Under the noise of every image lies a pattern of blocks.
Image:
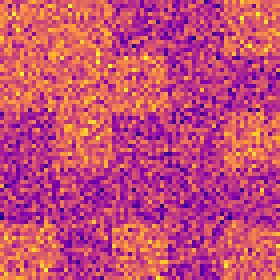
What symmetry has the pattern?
mirrored about the diagonal from the top left
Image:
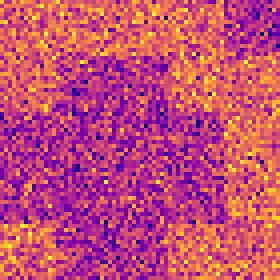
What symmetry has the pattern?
mirrored about the diagonal from the bottom left
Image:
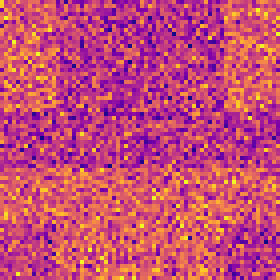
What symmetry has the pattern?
left and right mirror each other
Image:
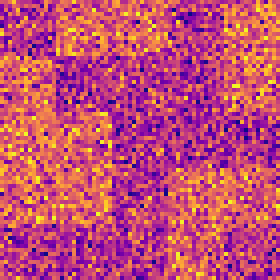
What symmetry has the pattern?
no symmetry
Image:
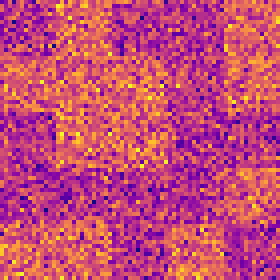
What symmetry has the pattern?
mirrored about the diagonal from the top left
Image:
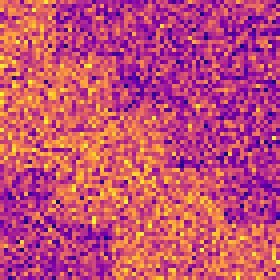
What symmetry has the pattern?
mirrored about the diagonal from the bottom left
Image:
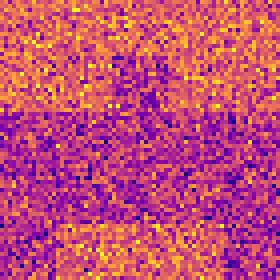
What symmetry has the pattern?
left and right mirror each other
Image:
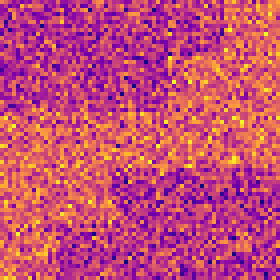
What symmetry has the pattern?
the same after a half turn
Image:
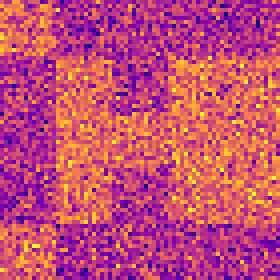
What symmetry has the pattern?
top and bottom mirror each other
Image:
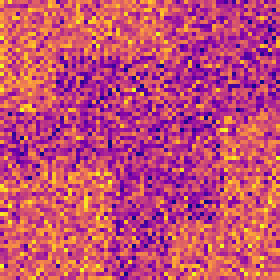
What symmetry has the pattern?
mirrored about the diagonal from the bottom left
